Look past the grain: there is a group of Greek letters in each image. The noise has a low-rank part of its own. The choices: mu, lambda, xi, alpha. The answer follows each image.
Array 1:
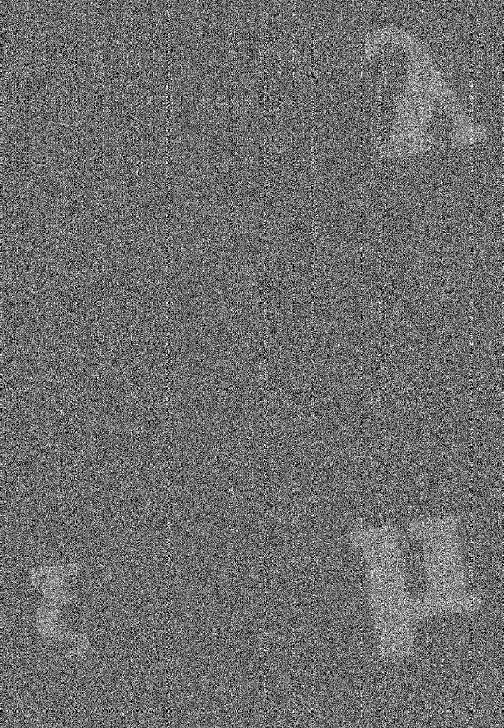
top right: lambda; bottom left: xi; bottom right: mu
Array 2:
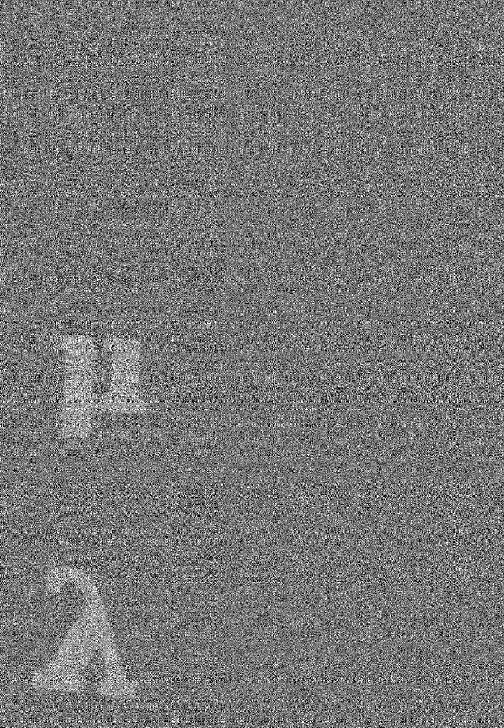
middle left: mu; bottom left: lambda
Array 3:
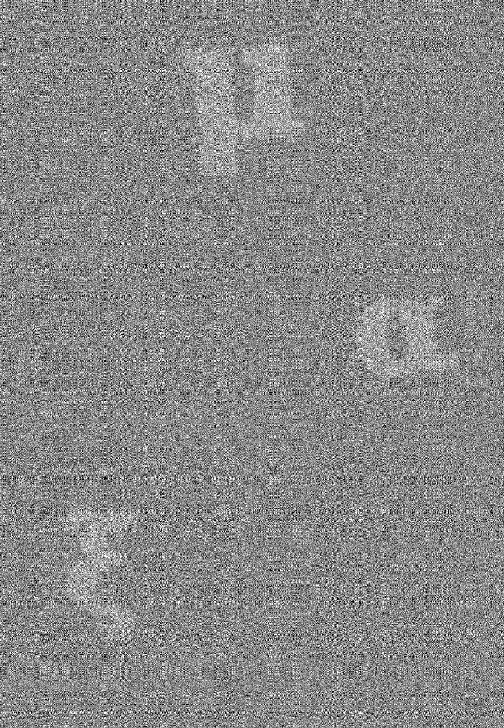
top middle: mu; middle right: alpha; bottom left: xi
